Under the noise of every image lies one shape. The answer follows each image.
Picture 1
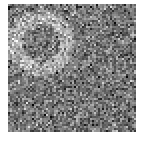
ring
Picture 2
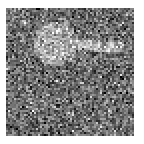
lollipop
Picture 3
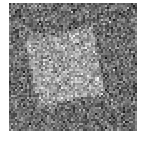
square
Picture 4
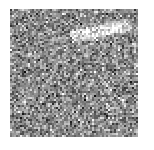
bar
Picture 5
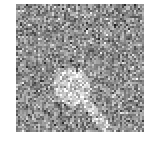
lollipop
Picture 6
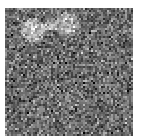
dumbbell
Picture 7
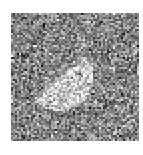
half disc
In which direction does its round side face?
down and right
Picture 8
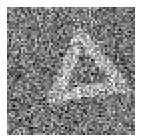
triangle frame
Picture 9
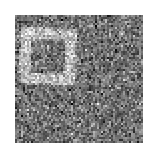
square frame
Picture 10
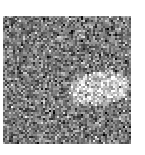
ellipse
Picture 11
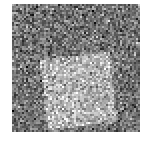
square
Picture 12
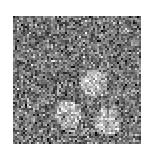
three dots
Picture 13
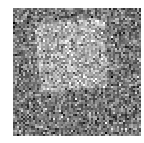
square
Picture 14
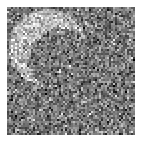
crescent
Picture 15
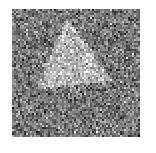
triangle
